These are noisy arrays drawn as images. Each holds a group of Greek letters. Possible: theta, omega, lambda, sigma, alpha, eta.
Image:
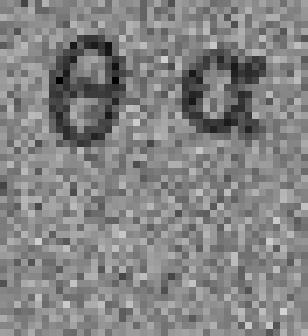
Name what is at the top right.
alpha
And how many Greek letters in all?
2
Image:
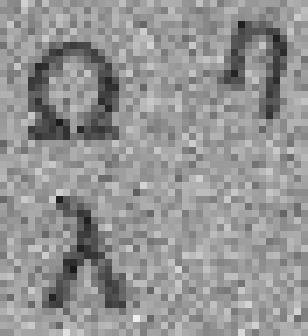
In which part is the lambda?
bottom left
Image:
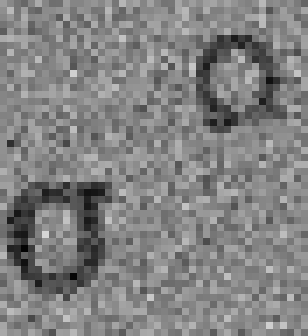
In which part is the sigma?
bottom left
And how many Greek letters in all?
2
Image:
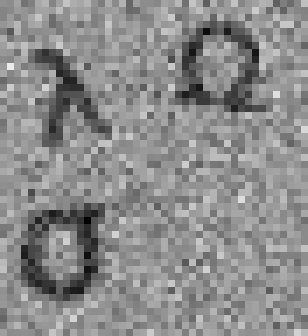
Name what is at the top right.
omega
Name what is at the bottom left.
sigma
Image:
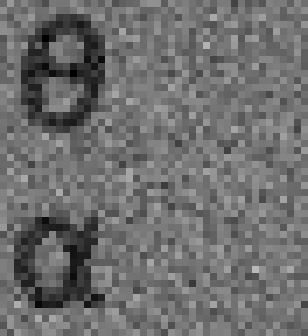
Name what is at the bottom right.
nothing
